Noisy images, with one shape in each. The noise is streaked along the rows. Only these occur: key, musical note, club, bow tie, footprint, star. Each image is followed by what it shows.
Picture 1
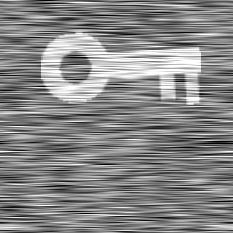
light key
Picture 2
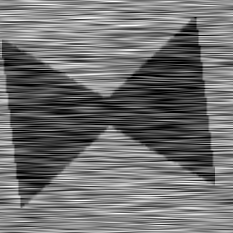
dark bow tie
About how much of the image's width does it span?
nearly all
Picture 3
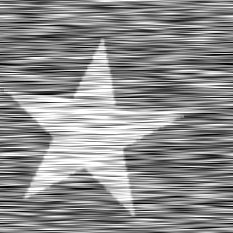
light star
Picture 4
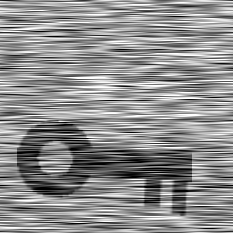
dark key
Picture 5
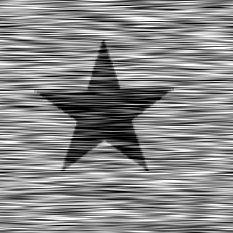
dark star
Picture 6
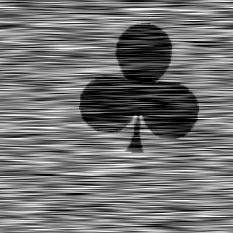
dark club
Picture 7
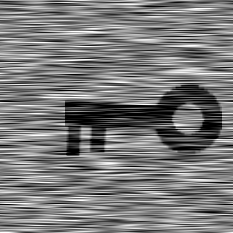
dark key
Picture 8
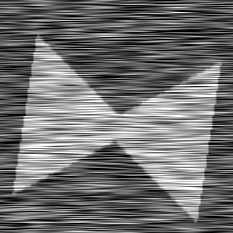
light bow tie
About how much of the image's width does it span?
nearly all
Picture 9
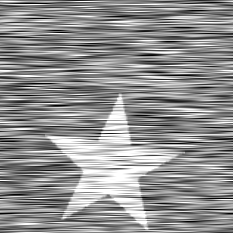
light star
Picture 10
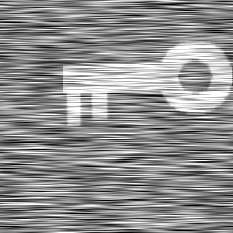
light key
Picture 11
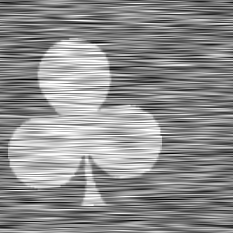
light club
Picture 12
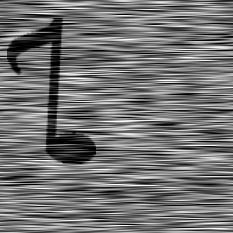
dark musical note
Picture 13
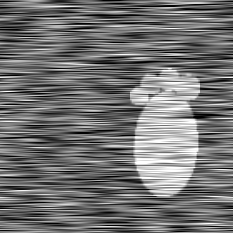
light footprint
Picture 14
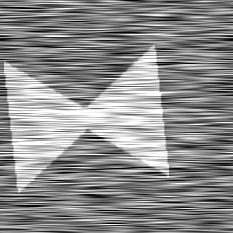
light bow tie
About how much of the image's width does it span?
two thirds
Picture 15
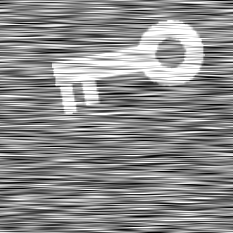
light key
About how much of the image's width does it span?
two thirds
